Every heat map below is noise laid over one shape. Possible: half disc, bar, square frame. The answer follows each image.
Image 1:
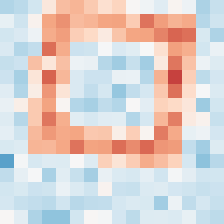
square frame
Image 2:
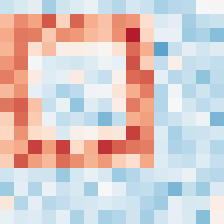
square frame
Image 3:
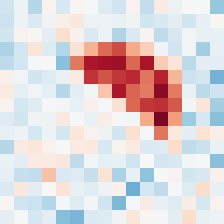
half disc
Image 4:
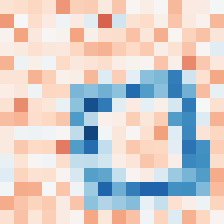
square frame
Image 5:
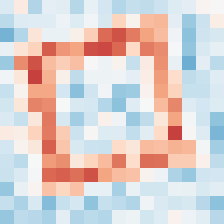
square frame
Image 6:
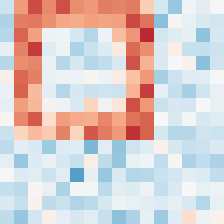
square frame
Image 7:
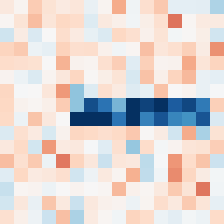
bar
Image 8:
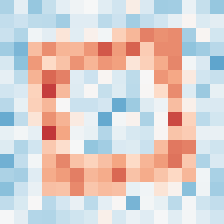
square frame
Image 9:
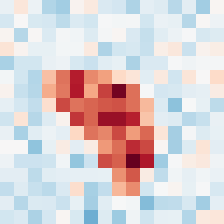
half disc
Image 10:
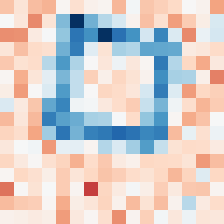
square frame
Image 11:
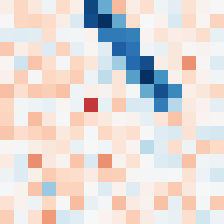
bar
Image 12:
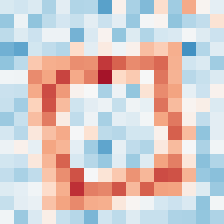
square frame
